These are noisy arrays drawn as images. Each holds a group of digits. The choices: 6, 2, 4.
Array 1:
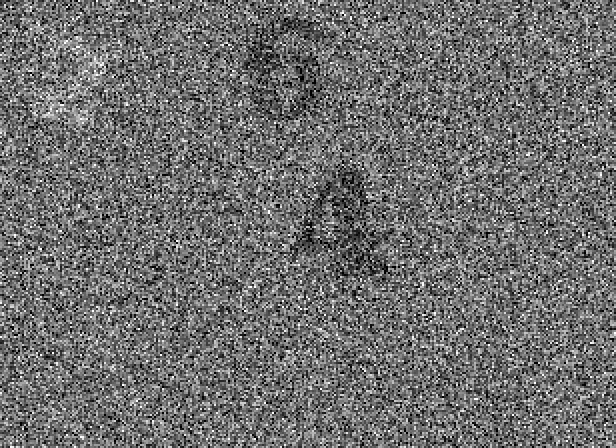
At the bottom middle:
nothing
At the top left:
2
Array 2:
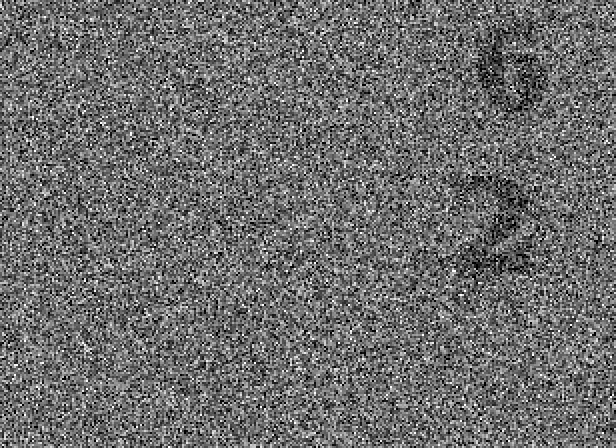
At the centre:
nothing
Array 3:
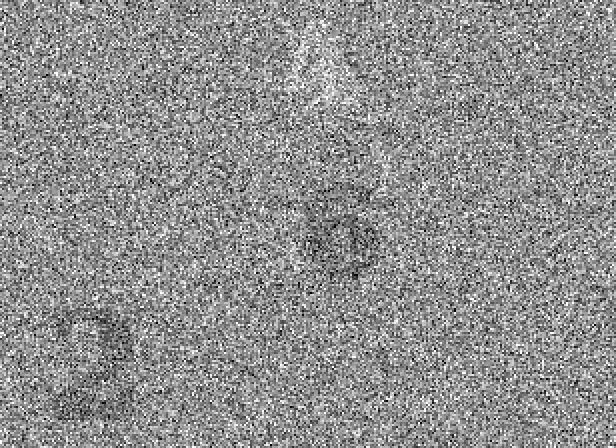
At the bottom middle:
nothing
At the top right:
nothing
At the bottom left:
2
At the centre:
6
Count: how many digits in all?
3
